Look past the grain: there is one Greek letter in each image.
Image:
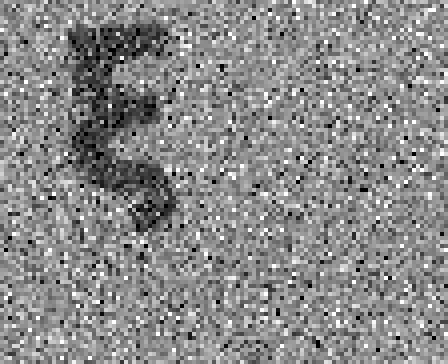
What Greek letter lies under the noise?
xi
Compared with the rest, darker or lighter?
darker
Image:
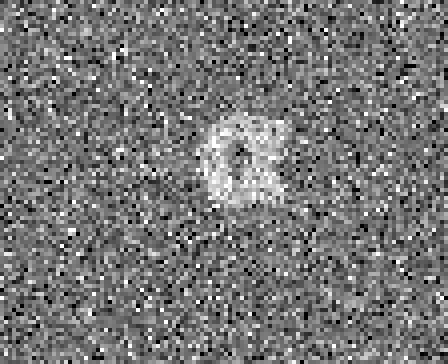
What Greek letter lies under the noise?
alpha
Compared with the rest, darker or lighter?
lighter
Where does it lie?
centre
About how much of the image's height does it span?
a quarter
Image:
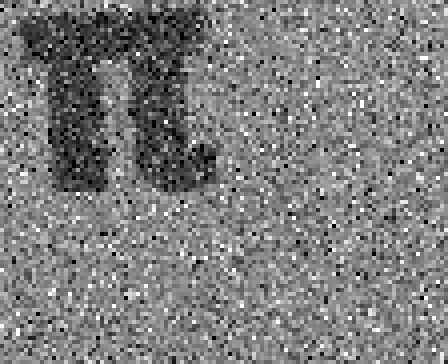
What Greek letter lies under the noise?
pi
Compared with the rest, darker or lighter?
darker
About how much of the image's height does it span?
half
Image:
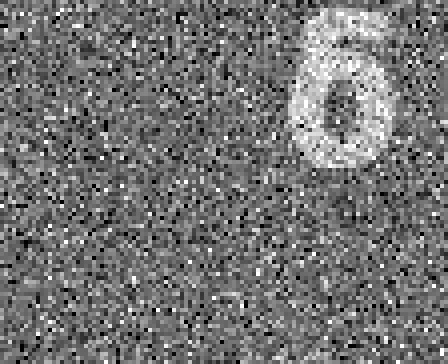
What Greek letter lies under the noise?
delta
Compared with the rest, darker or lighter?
lighter
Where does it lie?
top right
